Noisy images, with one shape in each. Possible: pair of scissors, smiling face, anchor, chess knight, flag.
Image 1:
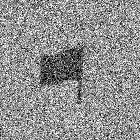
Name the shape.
flag
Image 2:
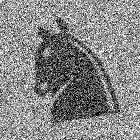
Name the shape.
chess knight
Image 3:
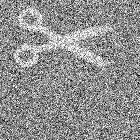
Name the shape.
pair of scissors
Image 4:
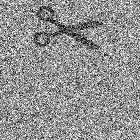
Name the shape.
pair of scissors
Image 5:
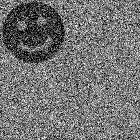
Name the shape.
smiling face
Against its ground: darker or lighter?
darker
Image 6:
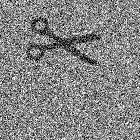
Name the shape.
pair of scissors
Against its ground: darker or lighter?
darker
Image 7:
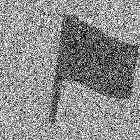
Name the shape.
flag
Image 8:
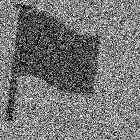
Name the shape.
flag
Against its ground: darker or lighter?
darker
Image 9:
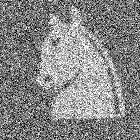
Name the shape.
chess knight
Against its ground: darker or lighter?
lighter
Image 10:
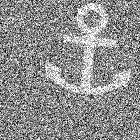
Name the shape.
anchor
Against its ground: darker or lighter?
lighter
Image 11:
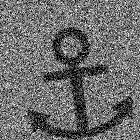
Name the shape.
anchor
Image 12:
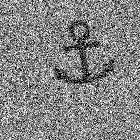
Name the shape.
anchor
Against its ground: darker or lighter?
darker
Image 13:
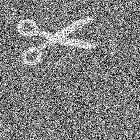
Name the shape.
pair of scissors
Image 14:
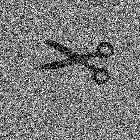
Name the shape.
pair of scissors
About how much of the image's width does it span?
half
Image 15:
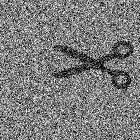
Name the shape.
pair of scissors
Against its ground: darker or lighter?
darker
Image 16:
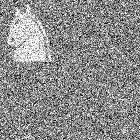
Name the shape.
chess knight
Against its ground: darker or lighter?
lighter
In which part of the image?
top left
